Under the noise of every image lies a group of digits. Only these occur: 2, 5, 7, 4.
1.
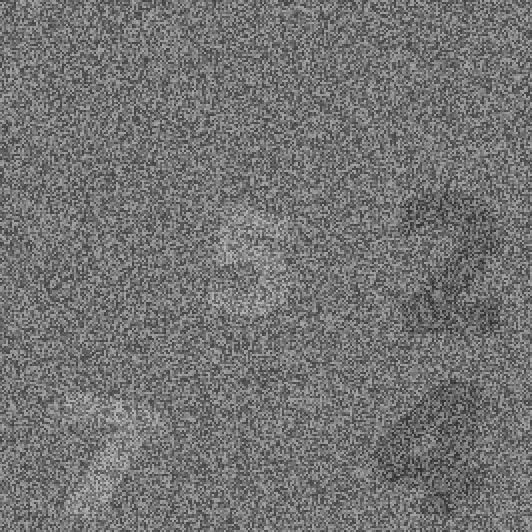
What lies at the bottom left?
7
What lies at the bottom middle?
nothing
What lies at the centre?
5
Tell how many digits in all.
4
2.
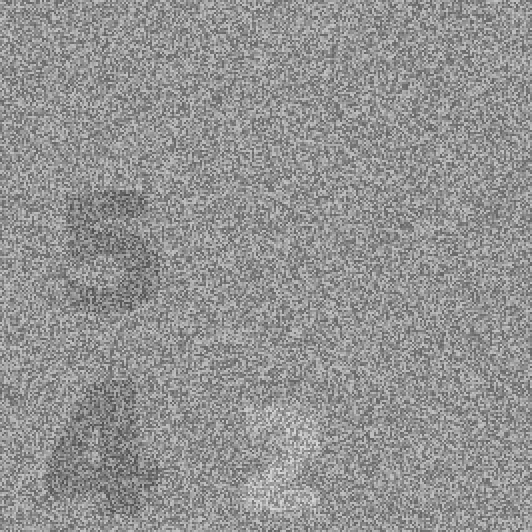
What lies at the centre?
nothing
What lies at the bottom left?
4
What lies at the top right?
nothing
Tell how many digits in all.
3
